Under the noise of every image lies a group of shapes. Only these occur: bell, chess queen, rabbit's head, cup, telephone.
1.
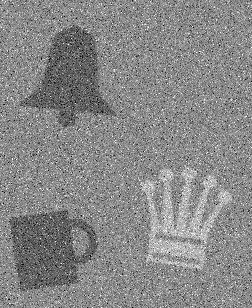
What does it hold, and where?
top left: dark bell; bottom left: dark cup; bottom right: light chess queen
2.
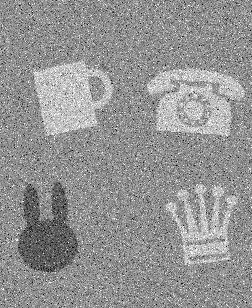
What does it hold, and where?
top left: light cup; top right: light telephone; bottom left: dark rabbit's head; bottom right: light chess queen
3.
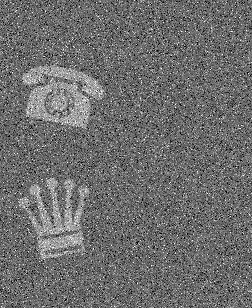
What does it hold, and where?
top left: light telephone; bottom left: light chess queen
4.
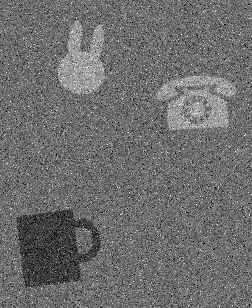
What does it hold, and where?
top left: light rabbit's head; top right: light telephone; bottom left: dark cup
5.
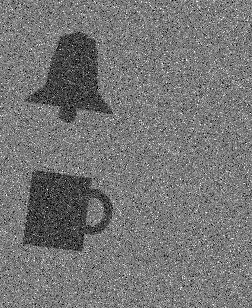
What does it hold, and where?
top left: dark bell; bottom left: dark cup
